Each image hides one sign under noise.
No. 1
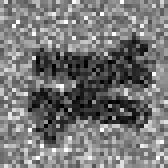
dark not-equal sign
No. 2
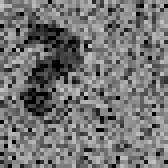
dark question mark
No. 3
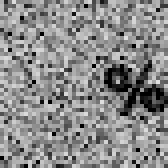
dark percent sign, middle right
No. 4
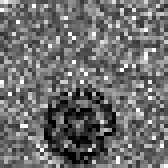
dark at sign
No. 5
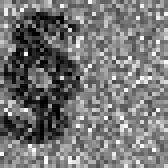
dark section sign
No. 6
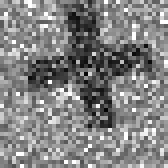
dark plus sign
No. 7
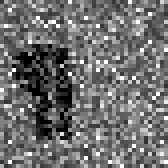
dark pilcrow
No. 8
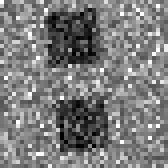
dark colon
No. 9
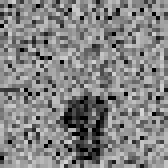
dark pilcrow, bottom middle
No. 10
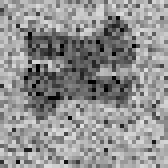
dark not-equal sign
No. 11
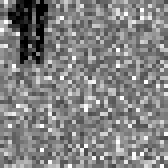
dark pilcrow, top left
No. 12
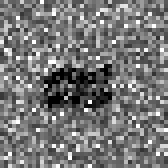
dark approximately sign, centre
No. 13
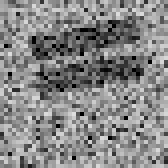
dark equals sign
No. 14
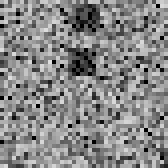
dark colon, top middle
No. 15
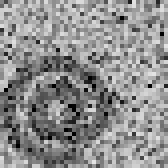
dark at sign
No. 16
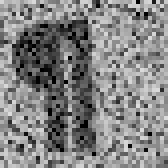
dark pilcrow
